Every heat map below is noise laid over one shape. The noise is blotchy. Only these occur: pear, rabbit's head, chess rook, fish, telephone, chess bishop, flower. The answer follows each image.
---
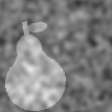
light pear
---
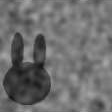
dark rabbit's head
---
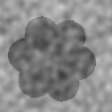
dark flower
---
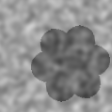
dark flower
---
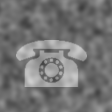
light telephone
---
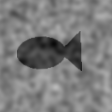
dark fish
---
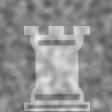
light chess rook
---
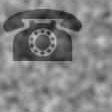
dark telephone
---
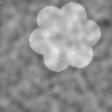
light flower
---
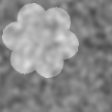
light flower
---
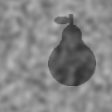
dark pear
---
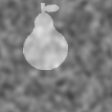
light pear
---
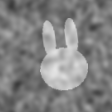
light rabbit's head
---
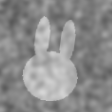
light rabbit's head
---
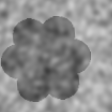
dark flower
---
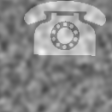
light telephone
